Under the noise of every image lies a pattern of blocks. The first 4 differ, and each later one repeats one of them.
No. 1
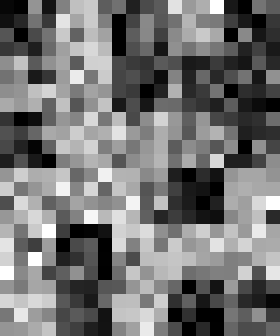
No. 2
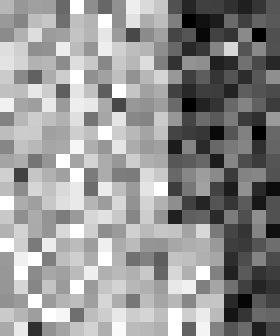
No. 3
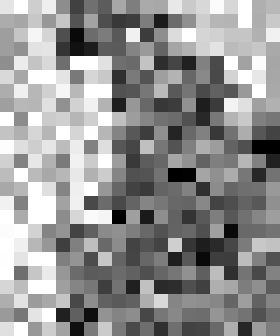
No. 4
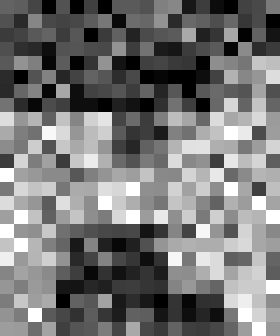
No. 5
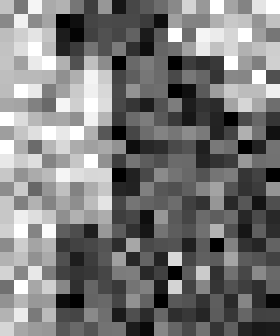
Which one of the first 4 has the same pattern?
3
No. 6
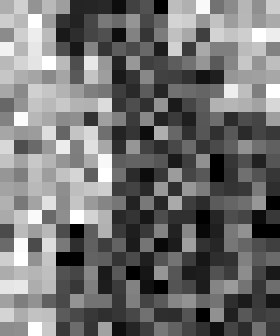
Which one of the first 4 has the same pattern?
3
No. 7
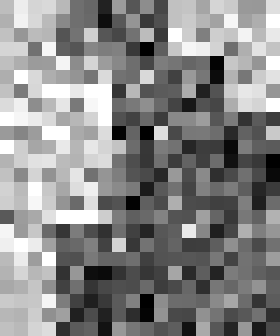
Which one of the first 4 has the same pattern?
3
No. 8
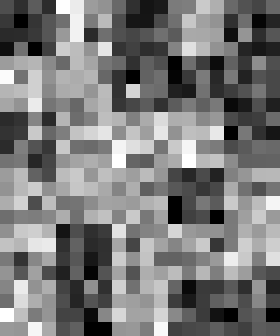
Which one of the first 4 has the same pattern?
1
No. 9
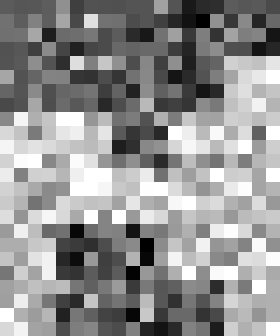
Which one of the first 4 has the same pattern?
4
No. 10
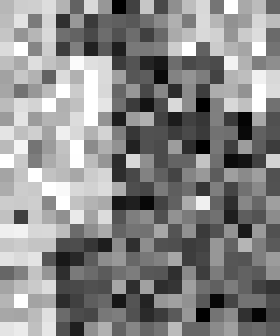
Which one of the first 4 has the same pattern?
3
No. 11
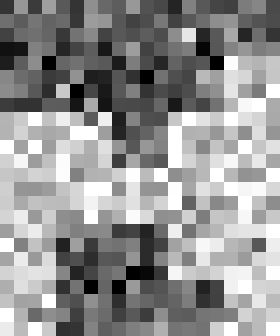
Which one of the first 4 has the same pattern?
4
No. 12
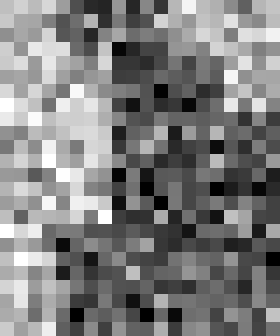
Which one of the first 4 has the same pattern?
3
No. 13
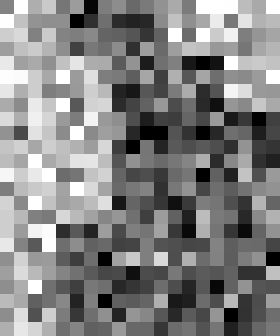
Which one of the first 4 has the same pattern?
3
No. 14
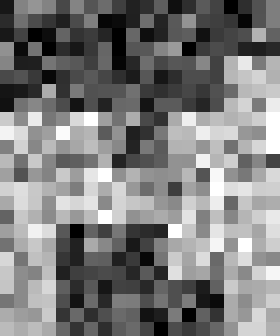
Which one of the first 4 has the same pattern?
4
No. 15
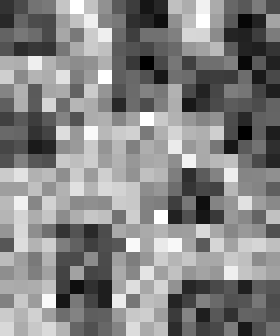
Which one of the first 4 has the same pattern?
1
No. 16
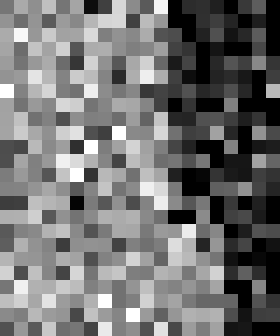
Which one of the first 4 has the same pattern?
2
